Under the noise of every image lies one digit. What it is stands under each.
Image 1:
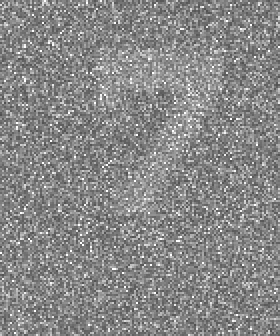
light 7
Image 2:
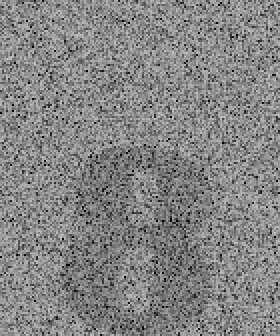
dark 8
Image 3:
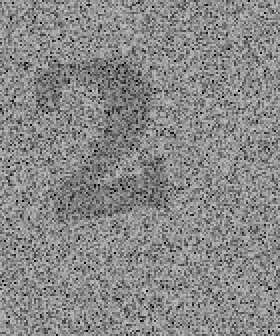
dark 2
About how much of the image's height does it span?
half
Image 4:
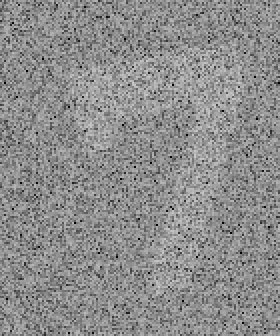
light 7
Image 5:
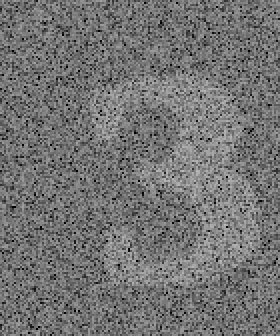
light 3
